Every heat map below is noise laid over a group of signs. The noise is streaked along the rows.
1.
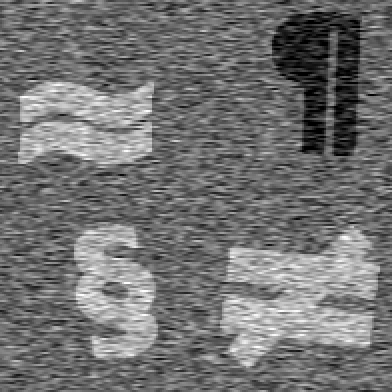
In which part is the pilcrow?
top right
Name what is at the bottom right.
not-equal sign
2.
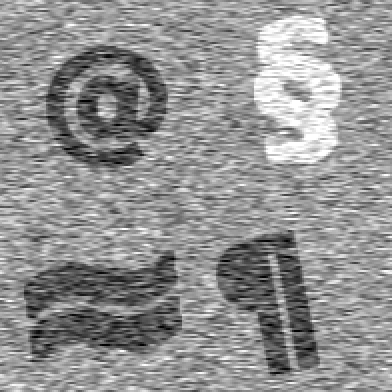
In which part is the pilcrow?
bottom right
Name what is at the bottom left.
approximately sign
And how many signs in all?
4
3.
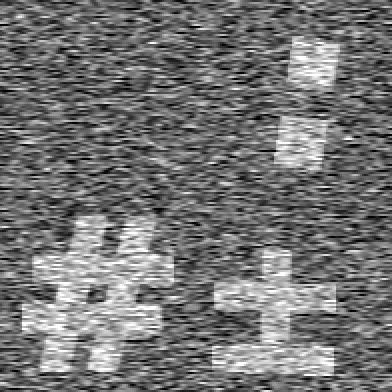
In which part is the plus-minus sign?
bottom right
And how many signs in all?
3
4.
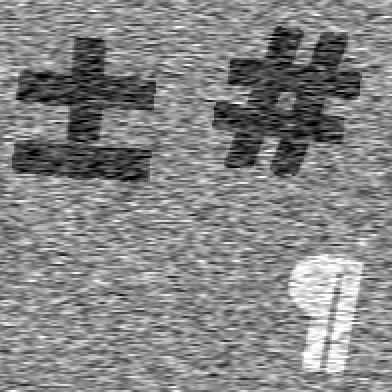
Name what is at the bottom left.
nothing
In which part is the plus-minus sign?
top left
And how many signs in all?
3
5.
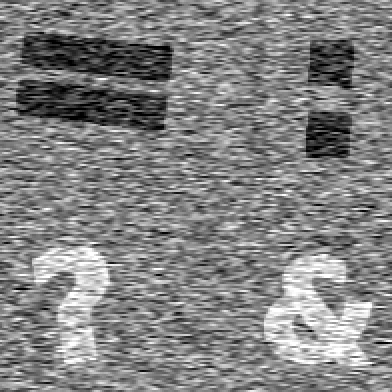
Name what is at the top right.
colon
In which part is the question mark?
bottom left
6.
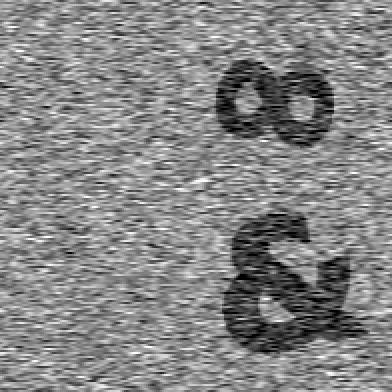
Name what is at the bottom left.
nothing
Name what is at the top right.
infinity sign
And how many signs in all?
2
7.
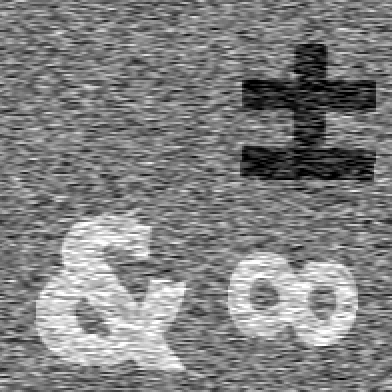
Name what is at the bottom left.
ampersand
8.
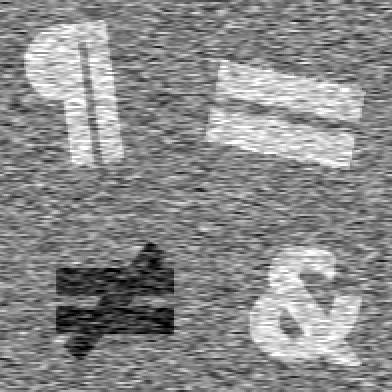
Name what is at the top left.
pilcrow
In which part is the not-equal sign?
bottom left
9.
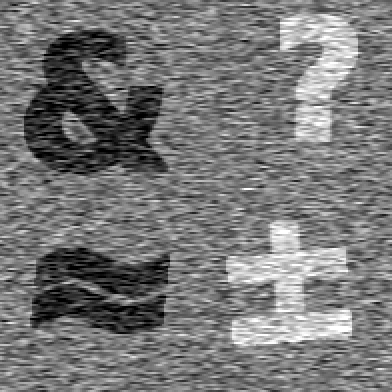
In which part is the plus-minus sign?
bottom right
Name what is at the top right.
question mark
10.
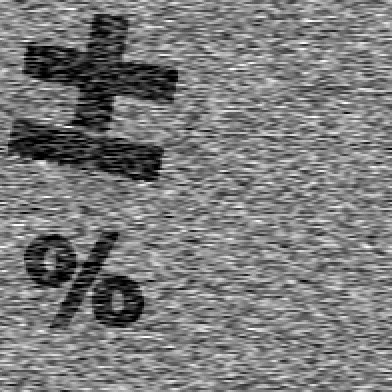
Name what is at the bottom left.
percent sign
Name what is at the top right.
nothing
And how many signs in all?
2
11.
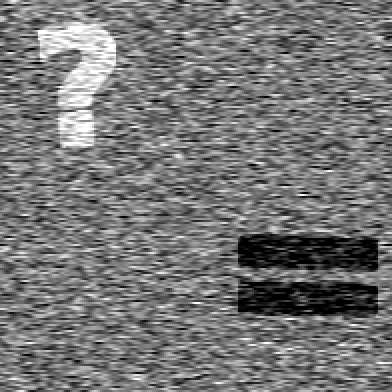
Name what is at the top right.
nothing
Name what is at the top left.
question mark
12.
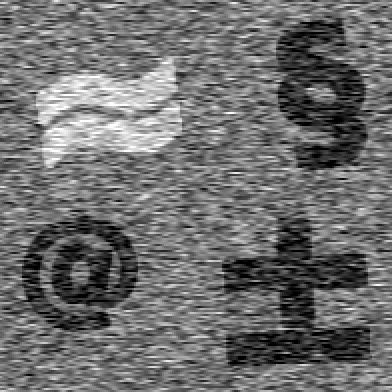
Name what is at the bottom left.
at sign
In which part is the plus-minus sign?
bottom right
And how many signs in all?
4
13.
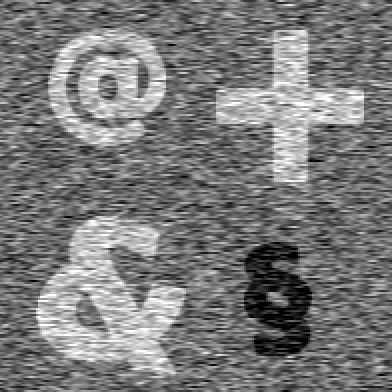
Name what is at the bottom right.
section sign
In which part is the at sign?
top left
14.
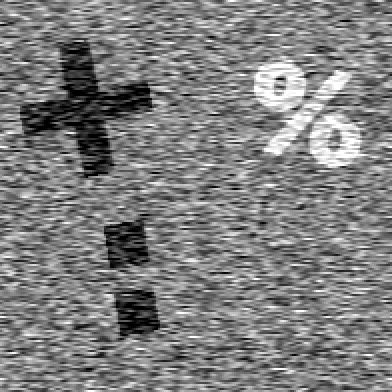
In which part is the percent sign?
top right
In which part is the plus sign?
top left
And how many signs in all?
3
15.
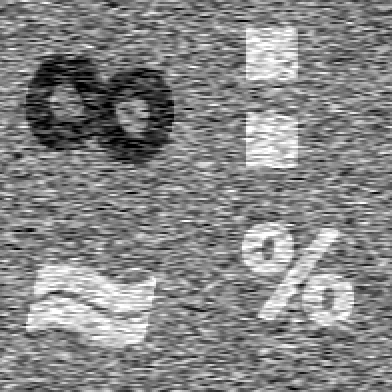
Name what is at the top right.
colon
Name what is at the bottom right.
percent sign
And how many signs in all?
4
